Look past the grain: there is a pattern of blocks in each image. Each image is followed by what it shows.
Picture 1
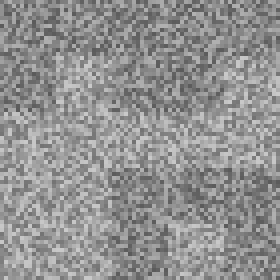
no symmetry
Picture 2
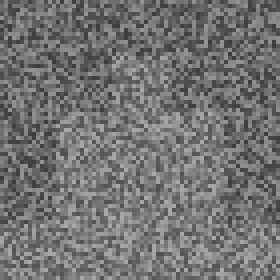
left and right mirror each other
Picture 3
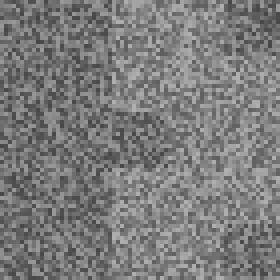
top and bottom mirror each other
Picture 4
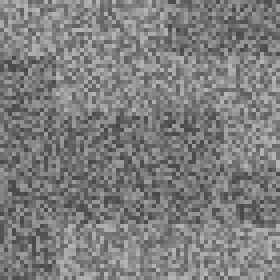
no symmetry
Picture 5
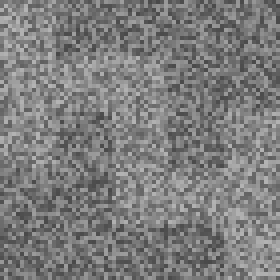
the same after a half turn
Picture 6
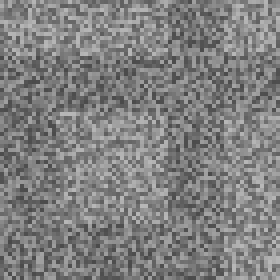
mirrored about the diagonal from the bottom left
